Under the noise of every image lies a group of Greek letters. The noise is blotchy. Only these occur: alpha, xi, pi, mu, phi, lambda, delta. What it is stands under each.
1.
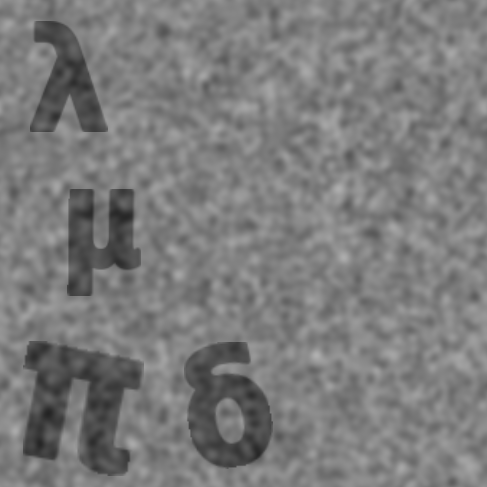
top left: lambda; middle left: mu; bottom left: pi; bottom middle: delta
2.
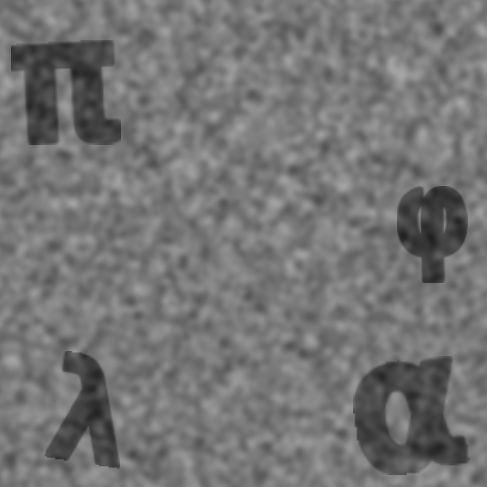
top left: pi; middle right: phi; bottom left: lambda; bottom right: alpha
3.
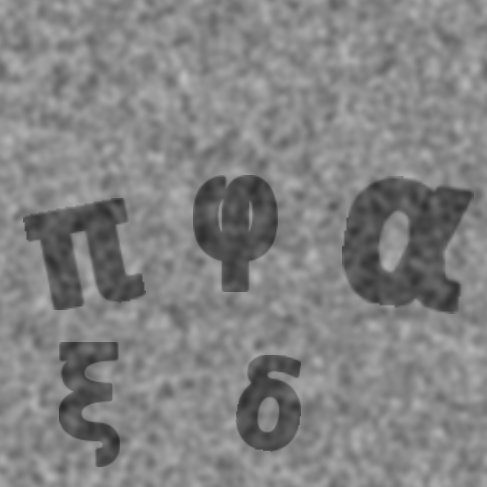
middle left: pi; centre: phi; middle right: alpha; bottom left: xi; bottom middle: delta
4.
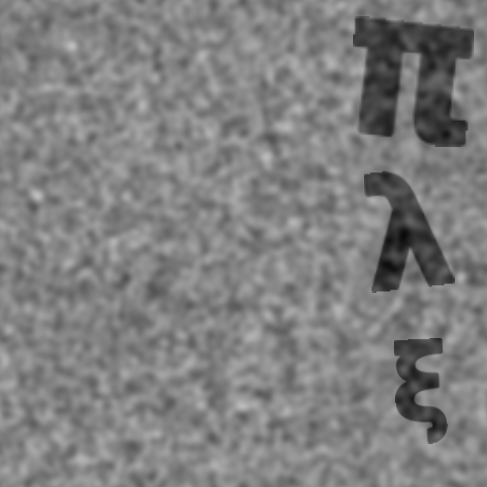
top right: pi; middle right: lambda; bottom right: xi
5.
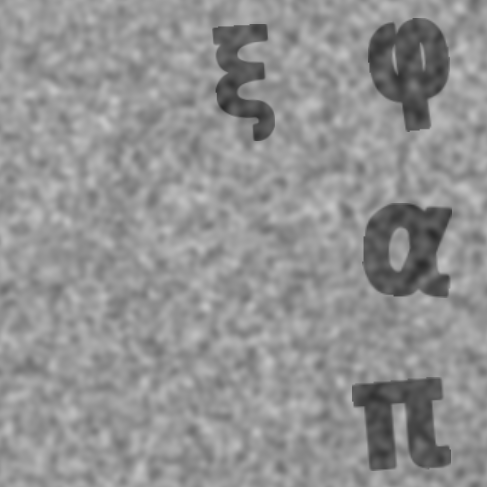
top middle: xi; top right: phi; middle right: alpha; bottom right: pi
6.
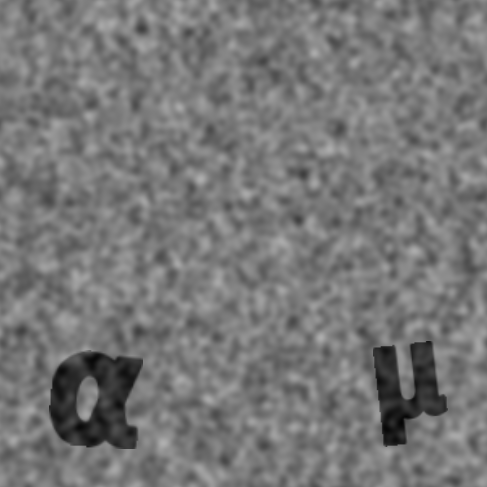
bottom left: alpha; bottom right: mu
